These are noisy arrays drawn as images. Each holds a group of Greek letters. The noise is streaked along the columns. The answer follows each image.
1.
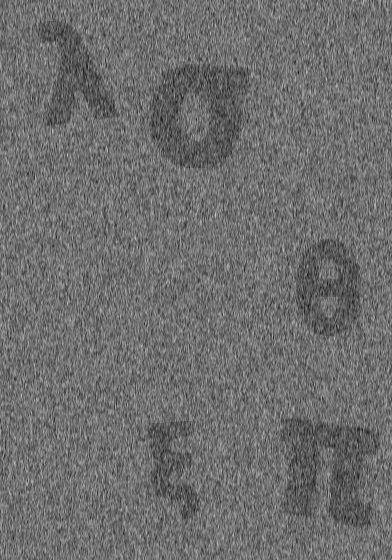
top left: lambda; top middle: sigma; middle right: theta; bottom middle: xi; bottom right: pi
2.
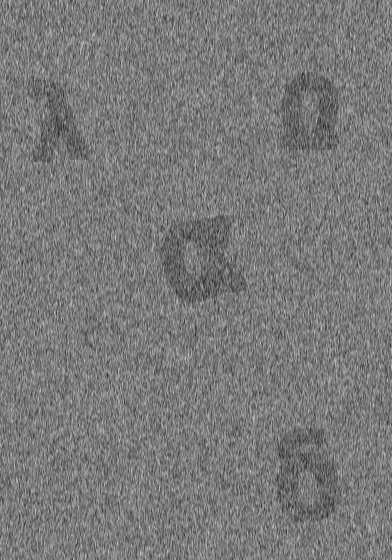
top left: lambda; top right: omega; centre: alpha; bottom right: delta
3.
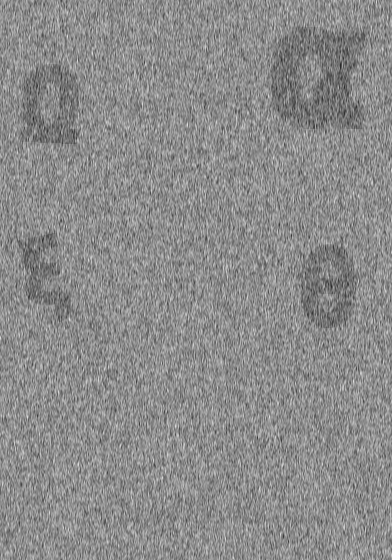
top left: omega; top right: alpha; middle left: xi; middle right: theta
